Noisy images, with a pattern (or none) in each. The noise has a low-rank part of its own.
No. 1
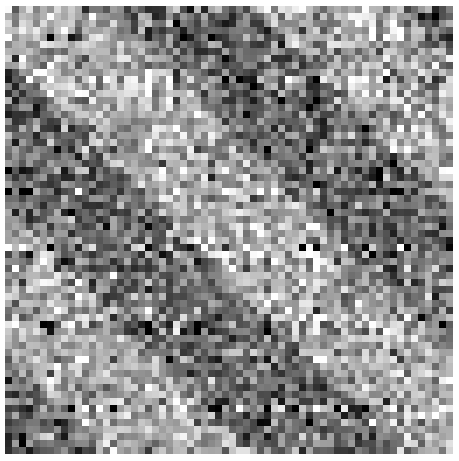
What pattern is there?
diagonal stripes
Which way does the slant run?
top left to bottom right
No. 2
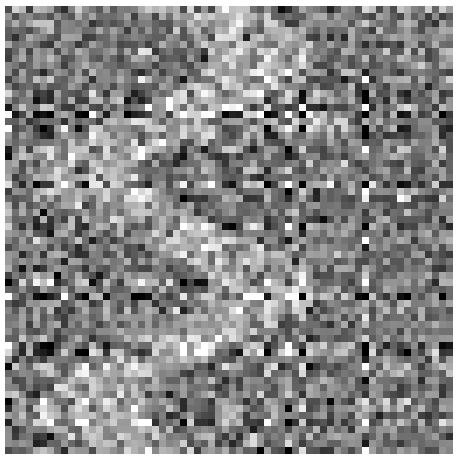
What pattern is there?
a wavy band
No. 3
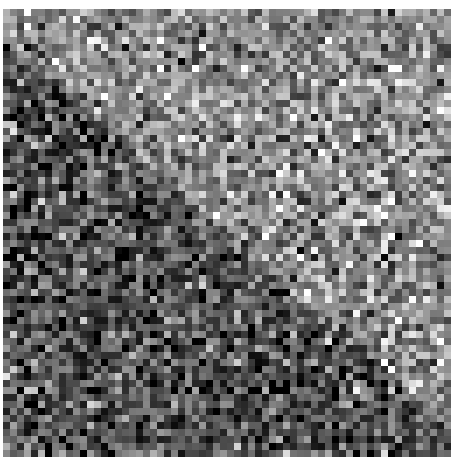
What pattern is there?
a sharp edge
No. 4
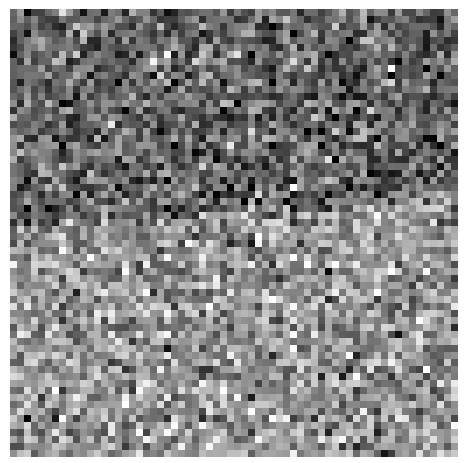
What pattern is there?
a sharp edge
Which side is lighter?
bottom
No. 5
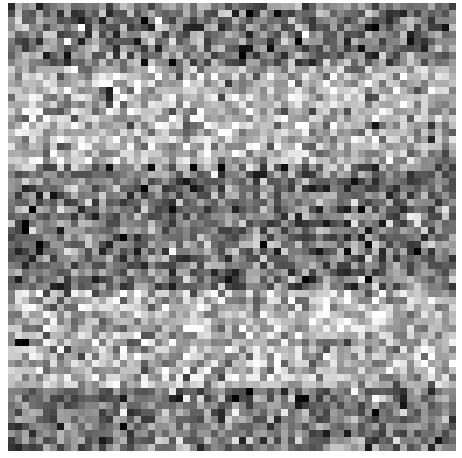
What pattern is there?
horizontal stripes
